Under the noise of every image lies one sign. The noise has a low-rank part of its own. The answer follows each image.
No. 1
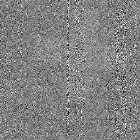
plus sign
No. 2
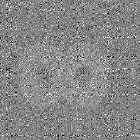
infinity sign
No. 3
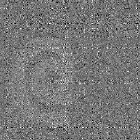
at sign
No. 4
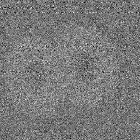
infinity sign
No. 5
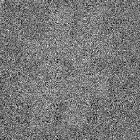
hash sign
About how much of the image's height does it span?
nearly all
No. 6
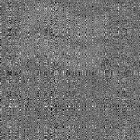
approximately sign
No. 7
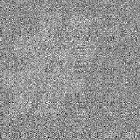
hash sign
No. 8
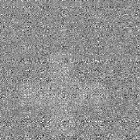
plus sign
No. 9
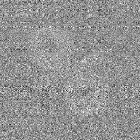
percent sign
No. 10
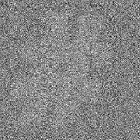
hash sign
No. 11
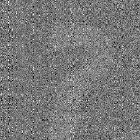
question mark
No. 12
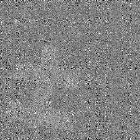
plus-minus sign
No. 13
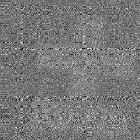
plus-minus sign
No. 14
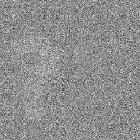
question mark
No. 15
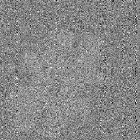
hash sign
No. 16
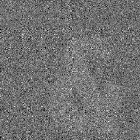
ampersand
